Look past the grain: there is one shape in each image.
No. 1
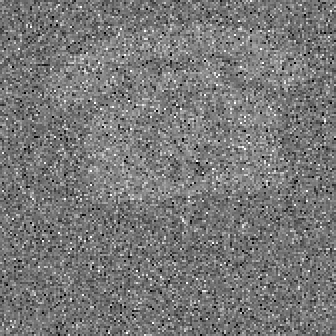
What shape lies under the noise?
telephone
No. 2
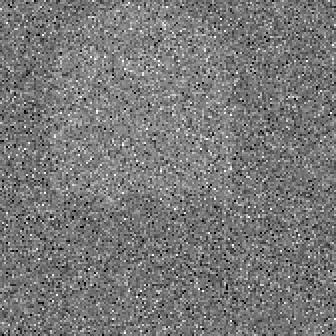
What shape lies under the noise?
ghost
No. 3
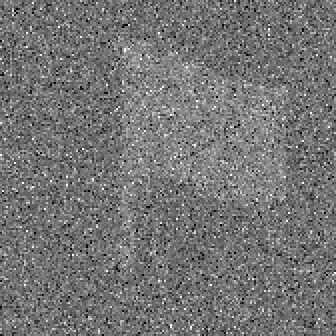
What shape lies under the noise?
flag
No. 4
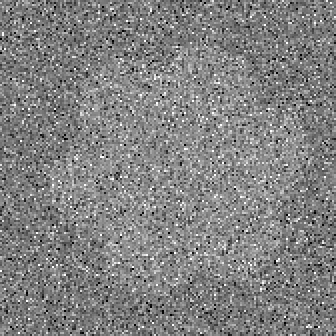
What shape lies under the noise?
flower
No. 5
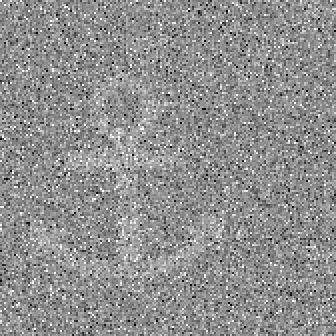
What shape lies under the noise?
anchor
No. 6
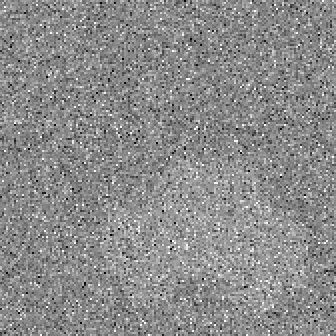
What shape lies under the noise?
car
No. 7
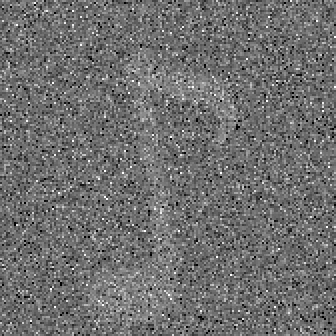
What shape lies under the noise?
musical note
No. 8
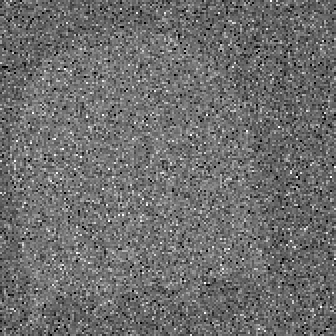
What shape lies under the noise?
ghost
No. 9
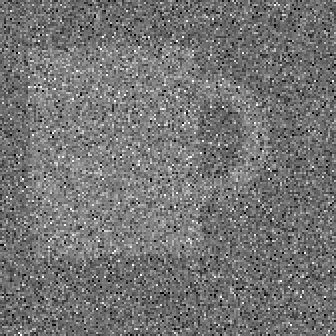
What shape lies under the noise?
cup
